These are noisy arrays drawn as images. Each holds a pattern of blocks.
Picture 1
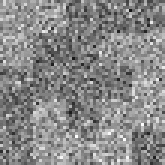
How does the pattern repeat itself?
mirrored about the diagonal from the top left
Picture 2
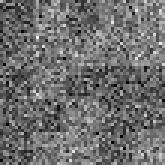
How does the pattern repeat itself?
no symmetry
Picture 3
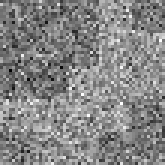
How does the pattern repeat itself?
mirrored about the diagonal from the top left
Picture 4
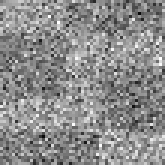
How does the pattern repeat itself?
the same after a half turn
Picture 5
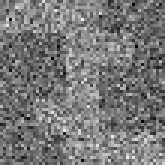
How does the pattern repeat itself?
the same after a half turn
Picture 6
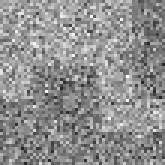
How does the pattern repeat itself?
no symmetry
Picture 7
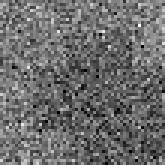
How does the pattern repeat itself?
mirrored about the diagonal from the top left
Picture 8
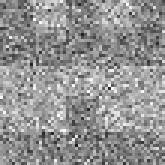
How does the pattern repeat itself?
left and right mirror each other
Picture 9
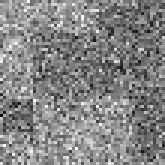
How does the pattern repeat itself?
no symmetry
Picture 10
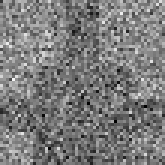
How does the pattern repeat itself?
left and right mirror each other
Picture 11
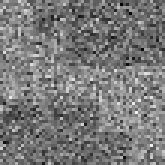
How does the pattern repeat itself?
the same after a half turn
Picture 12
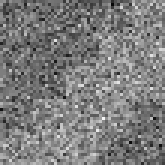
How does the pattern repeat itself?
mirrored about the diagonal from the top left
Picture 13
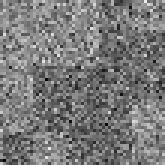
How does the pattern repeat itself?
no symmetry
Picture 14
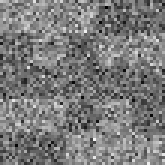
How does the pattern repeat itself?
the same after a half turn
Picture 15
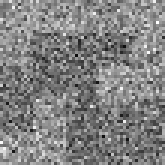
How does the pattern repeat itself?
no symmetry
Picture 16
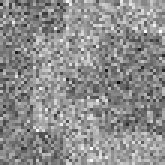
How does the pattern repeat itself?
top and bottom mirror each other
